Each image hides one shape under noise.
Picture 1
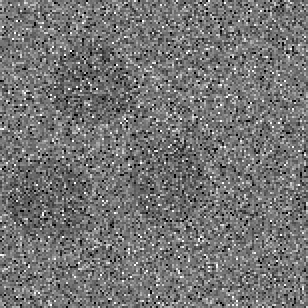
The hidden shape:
three dots
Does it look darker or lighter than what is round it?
darker
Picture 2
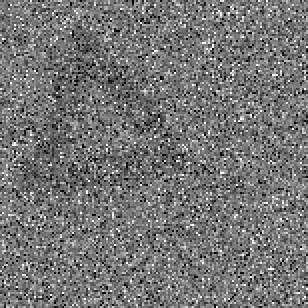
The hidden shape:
triangle frame
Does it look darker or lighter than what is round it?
darker
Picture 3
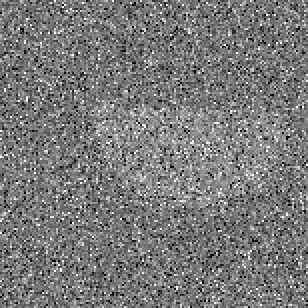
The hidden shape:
half disc
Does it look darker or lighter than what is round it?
lighter
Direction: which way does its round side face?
down
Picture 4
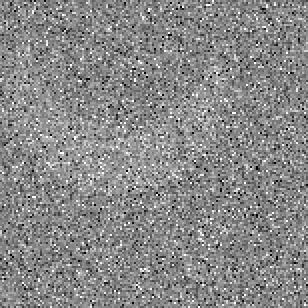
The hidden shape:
crescent
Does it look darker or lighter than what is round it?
lighter
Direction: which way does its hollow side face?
up
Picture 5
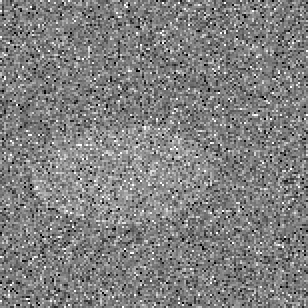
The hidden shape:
ellipse
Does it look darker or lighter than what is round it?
lighter
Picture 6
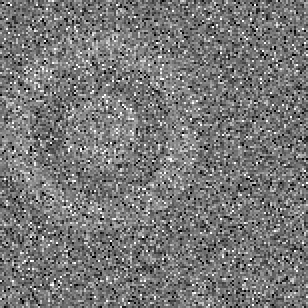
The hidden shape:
bullseye
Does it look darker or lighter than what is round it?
lighter
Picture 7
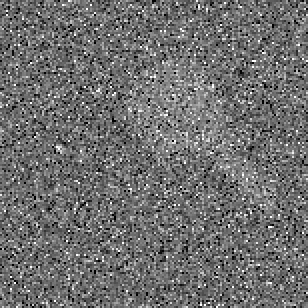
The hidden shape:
lollipop
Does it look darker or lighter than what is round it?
lighter
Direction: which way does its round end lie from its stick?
up and left
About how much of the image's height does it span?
half
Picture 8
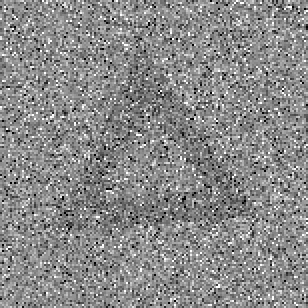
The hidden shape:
triangle frame
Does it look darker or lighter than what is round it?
darker
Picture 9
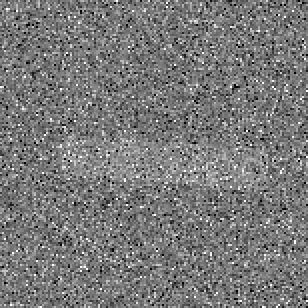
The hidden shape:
bar
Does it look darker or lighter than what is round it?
lighter
